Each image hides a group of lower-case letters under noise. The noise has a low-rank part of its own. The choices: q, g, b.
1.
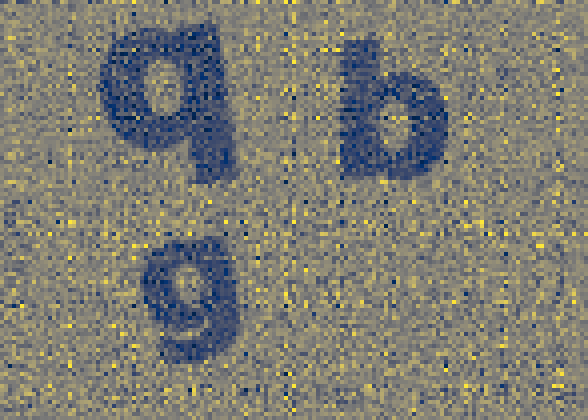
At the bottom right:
nothing
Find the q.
top left
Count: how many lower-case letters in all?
3
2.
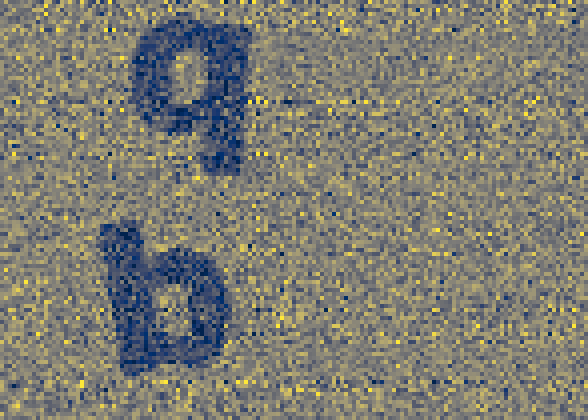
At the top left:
q
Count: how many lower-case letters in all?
2
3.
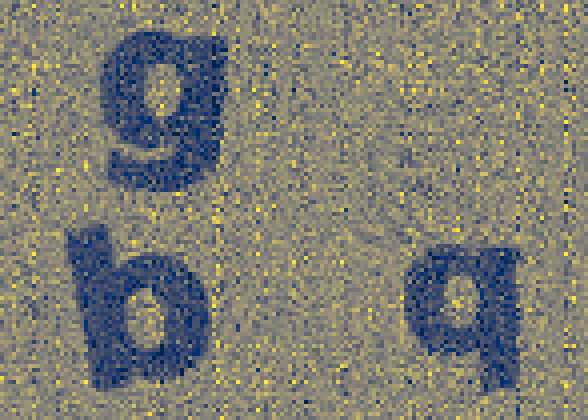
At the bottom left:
b
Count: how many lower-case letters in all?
3
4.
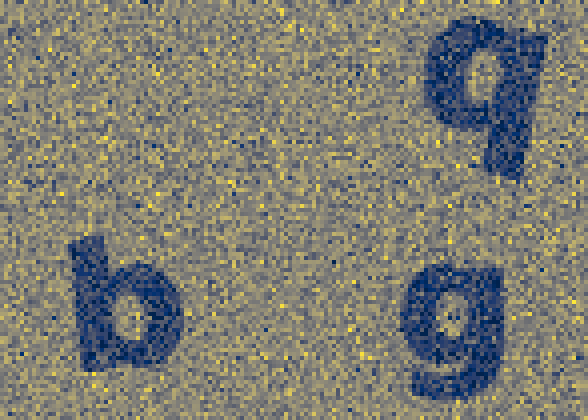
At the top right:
q
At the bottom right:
g
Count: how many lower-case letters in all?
3
